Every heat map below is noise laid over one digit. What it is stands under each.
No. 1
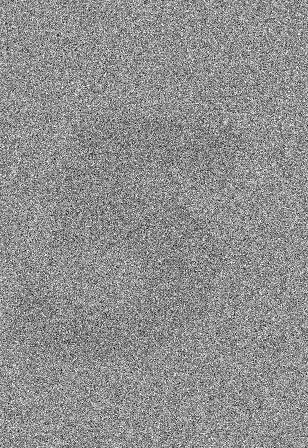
5
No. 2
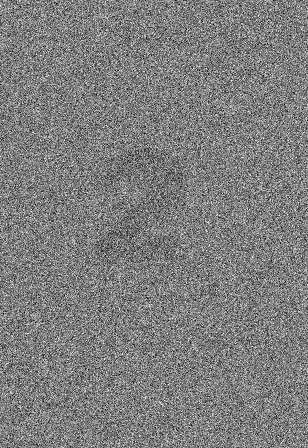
2
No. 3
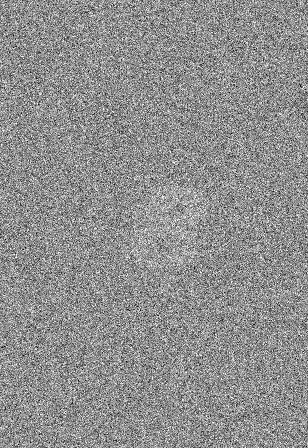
8
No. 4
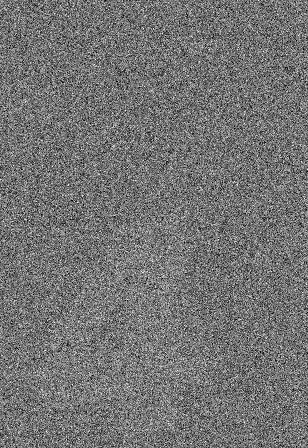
4
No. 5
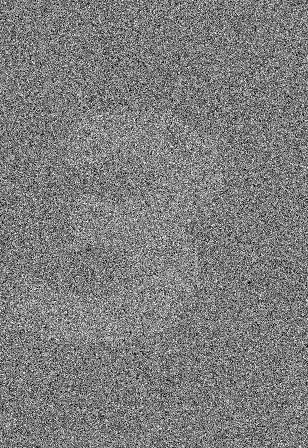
3
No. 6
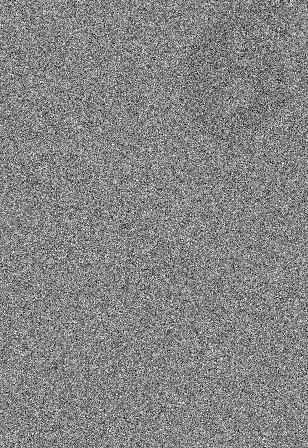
6
